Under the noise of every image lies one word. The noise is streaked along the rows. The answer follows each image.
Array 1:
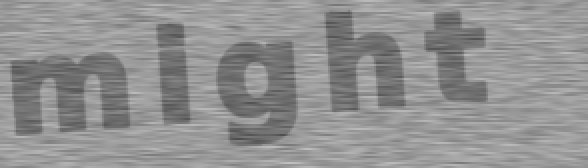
might
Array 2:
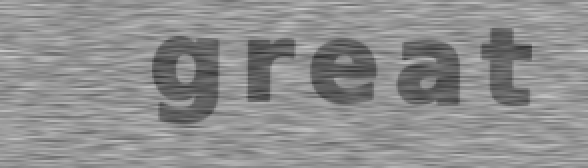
great
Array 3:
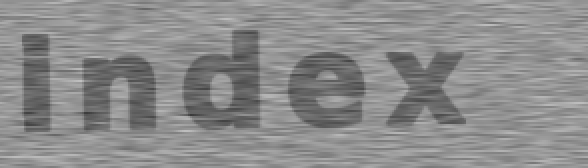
index
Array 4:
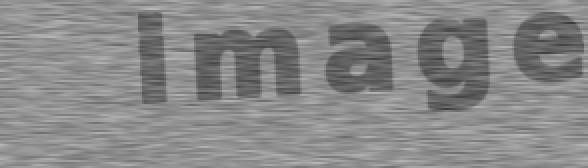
image
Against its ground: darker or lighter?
darker
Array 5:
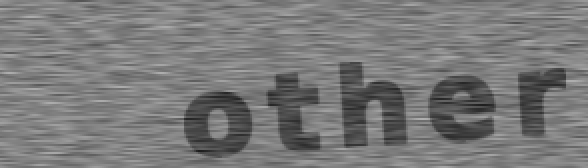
other
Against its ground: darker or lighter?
darker
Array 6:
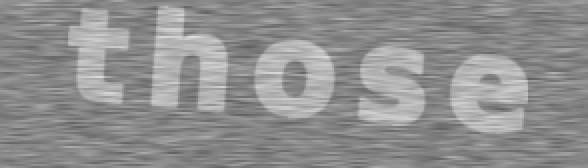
those
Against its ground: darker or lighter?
lighter
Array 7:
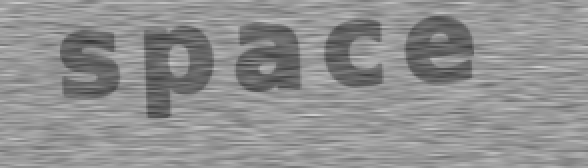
space
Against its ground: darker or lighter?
darker
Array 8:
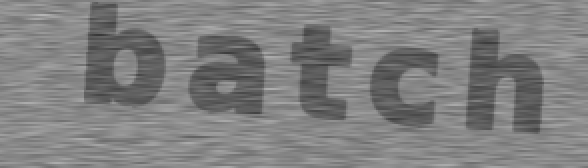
batch
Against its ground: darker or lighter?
darker
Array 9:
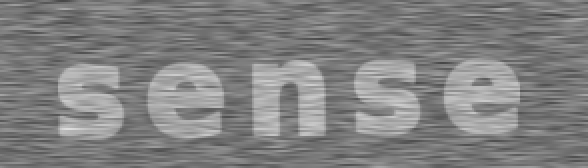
sense
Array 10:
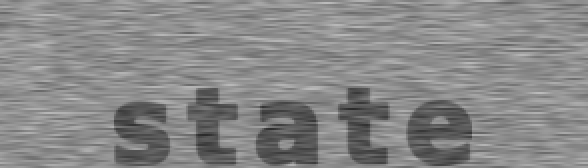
state
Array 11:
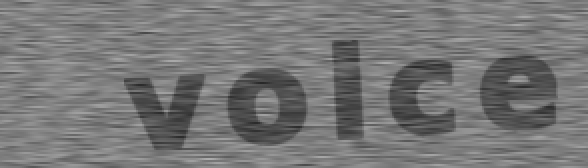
voice
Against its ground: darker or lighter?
darker
